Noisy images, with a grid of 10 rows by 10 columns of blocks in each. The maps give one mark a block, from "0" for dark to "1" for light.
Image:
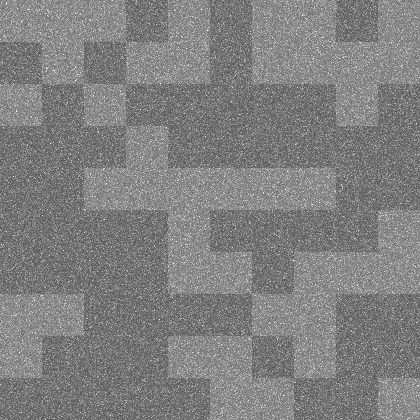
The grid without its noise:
1 1 1 0 1 0 1 1 0 1
0 1 0 1 1 0 1 1 1 1
1 0 1 0 0 0 0 0 1 0
0 0 0 1 0 0 0 0 0 0
0 0 1 1 1 1 1 1 0 0
0 0 0 0 1 0 0 0 0 1
0 0 0 0 1 1 0 1 1 1
1 1 0 0 0 0 1 1 0 0
1 0 0 0 1 1 0 1 0 0
0 0 0 0 0 1 1 0 0 1
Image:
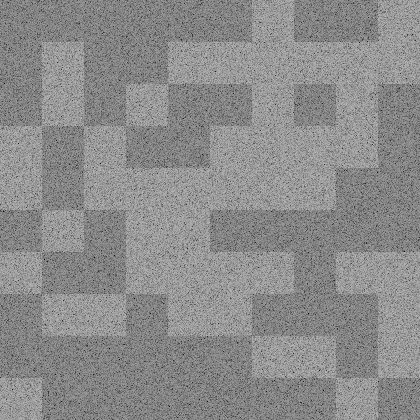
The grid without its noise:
0 0 0 0 0 0 1 0 0 1
0 1 0 0 1 1 1 1 1 1
0 1 0 1 0 0 1 0 1 0
1 0 1 0 0 1 1 1 1 0
1 0 1 1 1 1 1 1 0 0
0 1 0 1 1 0 0 0 0 0
1 0 0 1 1 1 1 0 1 1
0 1 1 0 1 1 0 0 0 1
0 0 0 0 0 0 1 1 0 1
1 0 0 0 0 0 0 0 1 0
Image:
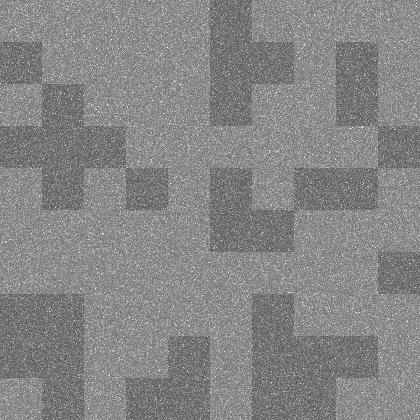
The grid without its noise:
1 1 1 1 1 0 1 1 1 1
0 1 1 1 1 0 0 1 0 1
1 0 1 1 1 0 1 1 0 1
0 0 0 1 1 1 1 1 1 0
1 0 1 0 1 0 1 0 0 1
1 1 1 1 1 0 0 1 1 1
1 1 1 1 1 1 1 1 1 0
0 0 1 1 1 1 0 1 1 1
0 0 1 1 0 1 0 0 0 1
1 0 1 0 0 1 0 0 1 1
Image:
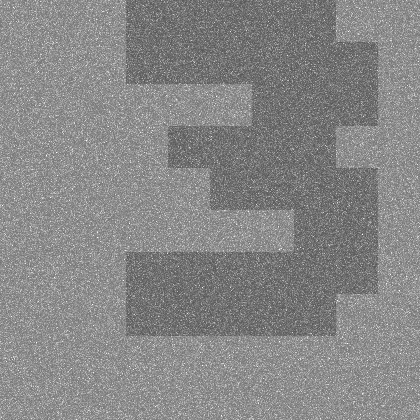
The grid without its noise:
1 1 1 0 0 0 0 0 1 1
1 1 1 0 0 0 0 0 0 1
1 1 1 1 1 1 0 0 0 1
1 1 1 1 0 0 0 0 1 1
1 1 1 1 1 0 0 0 0 1
1 1 1 1 1 1 1 0 0 1
1 1 1 0 0 0 0 0 0 1
1 1 1 0 0 0 0 0 1 1
1 1 1 1 1 1 1 1 1 1
1 1 1 1 1 1 1 1 1 1
